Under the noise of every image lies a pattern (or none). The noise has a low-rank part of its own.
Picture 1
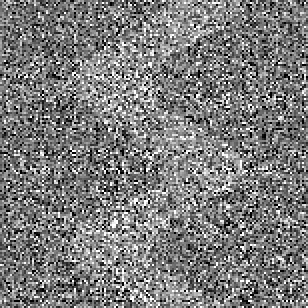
a wavy band
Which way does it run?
top to bottom
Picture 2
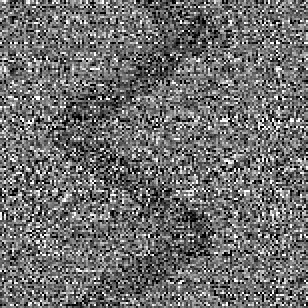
a wavy band
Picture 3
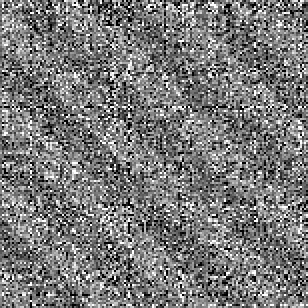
diagonal stripes
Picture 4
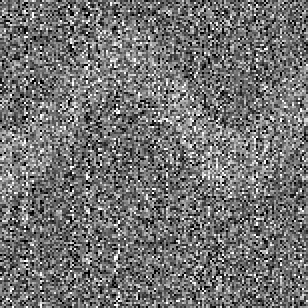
a wavy band
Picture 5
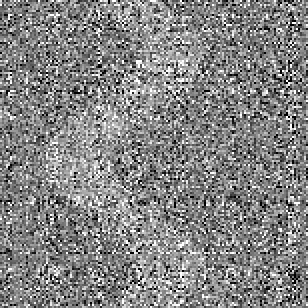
a wavy band
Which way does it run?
top to bottom
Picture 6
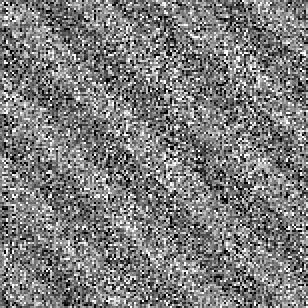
diagonal stripes
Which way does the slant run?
top left to bottom right
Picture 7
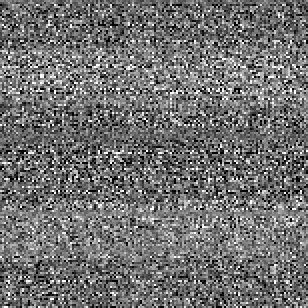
horizontal stripes
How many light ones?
2
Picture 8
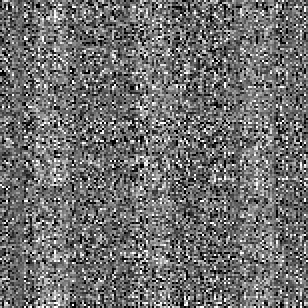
vertical stripes
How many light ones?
3
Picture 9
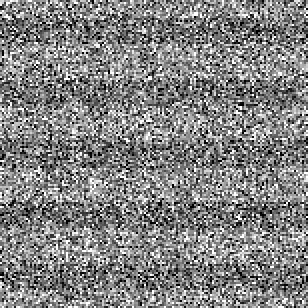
horizontal stripes
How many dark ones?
5
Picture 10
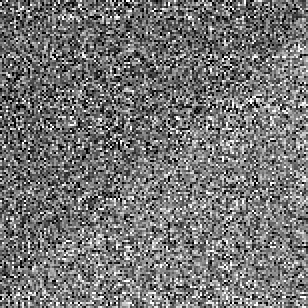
a sharp edge
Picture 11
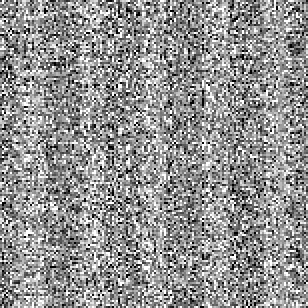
vertical stripes
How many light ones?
5
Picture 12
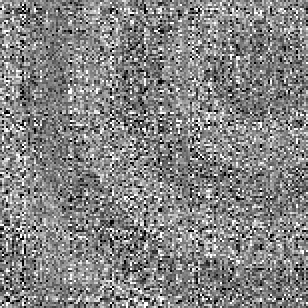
rings round one point
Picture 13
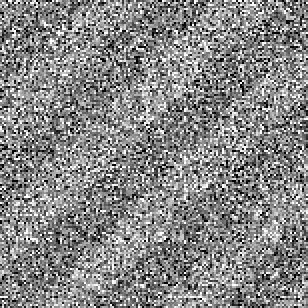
diagonal stripes
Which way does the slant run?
bottom left to top right
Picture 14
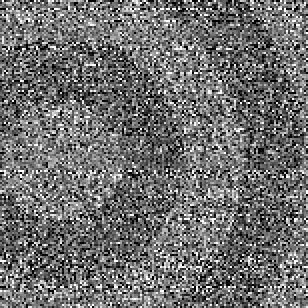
rings round one point
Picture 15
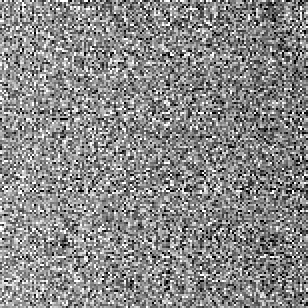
a smooth slope
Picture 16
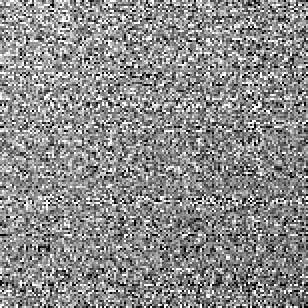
a smooth slope
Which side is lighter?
top left
